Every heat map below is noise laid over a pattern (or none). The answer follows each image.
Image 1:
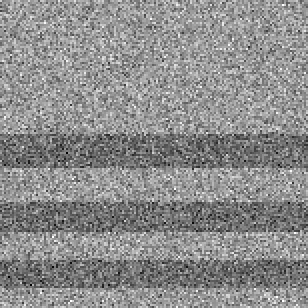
bands of rows
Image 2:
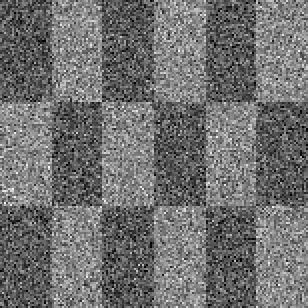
a checkerboard
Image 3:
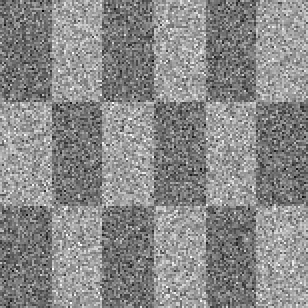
a checkerboard
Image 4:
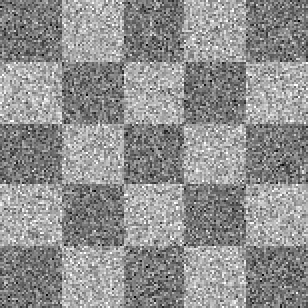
a checkerboard
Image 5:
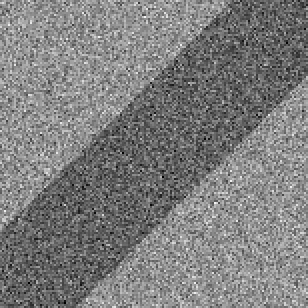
a diagonal band
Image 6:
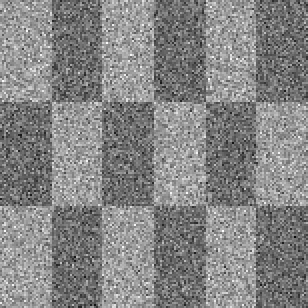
a checkerboard
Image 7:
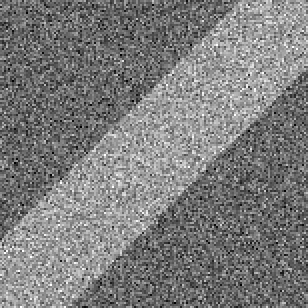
a diagonal band
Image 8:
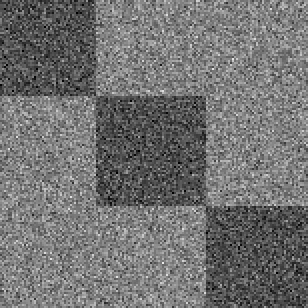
blocks along the diagonal
